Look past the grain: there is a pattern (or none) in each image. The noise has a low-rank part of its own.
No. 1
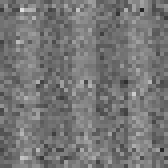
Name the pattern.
vertical stripes
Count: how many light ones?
3
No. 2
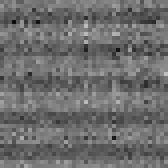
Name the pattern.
horizontal stripes
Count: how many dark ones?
5
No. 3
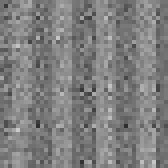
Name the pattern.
vertical stripes
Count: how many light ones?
4
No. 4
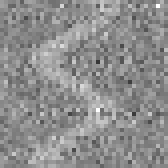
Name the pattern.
a wavy band
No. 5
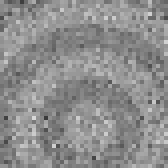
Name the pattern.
rings round one point
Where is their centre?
bottom middle
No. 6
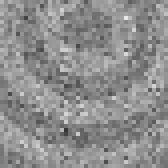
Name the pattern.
rings round one point
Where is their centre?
top middle
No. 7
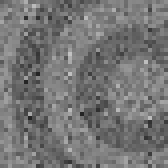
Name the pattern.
rings round one point
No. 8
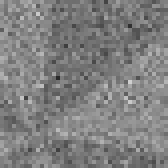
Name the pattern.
spokes from one point
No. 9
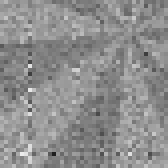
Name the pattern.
spokes from one point
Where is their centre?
top right
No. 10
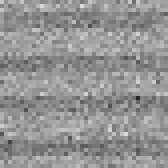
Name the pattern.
horizontal stripes
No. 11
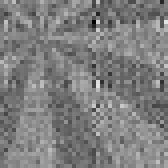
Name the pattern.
spokes from one point
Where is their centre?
top left
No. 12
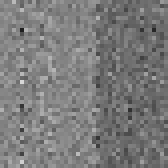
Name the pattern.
a sharp edge
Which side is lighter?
left
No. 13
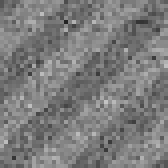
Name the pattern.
diagonal stripes
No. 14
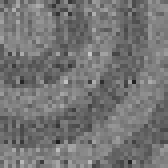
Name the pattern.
rings round one point
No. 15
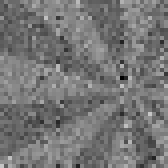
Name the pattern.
spokes from one point
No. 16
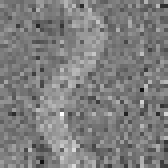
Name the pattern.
a wavy band
